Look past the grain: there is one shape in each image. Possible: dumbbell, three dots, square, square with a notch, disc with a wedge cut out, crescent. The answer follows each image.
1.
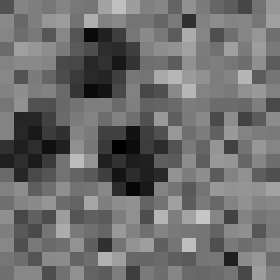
three dots
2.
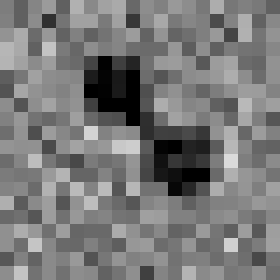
dumbbell
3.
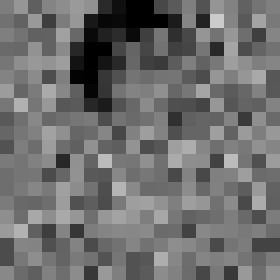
crescent
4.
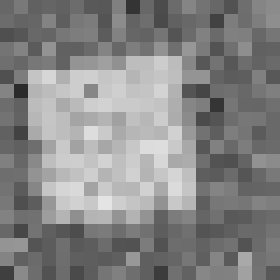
square
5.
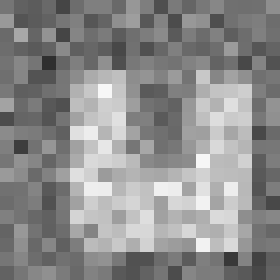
square with a notch
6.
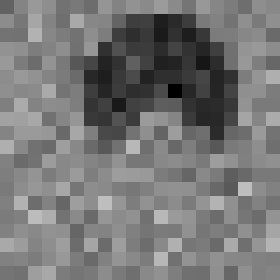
disc with a wedge cut out
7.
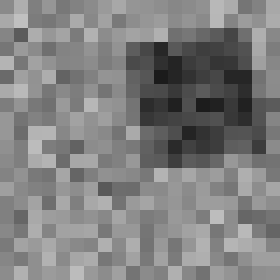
square
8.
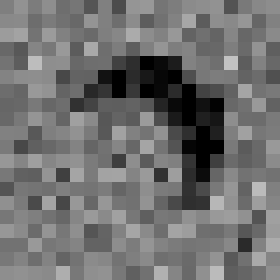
crescent
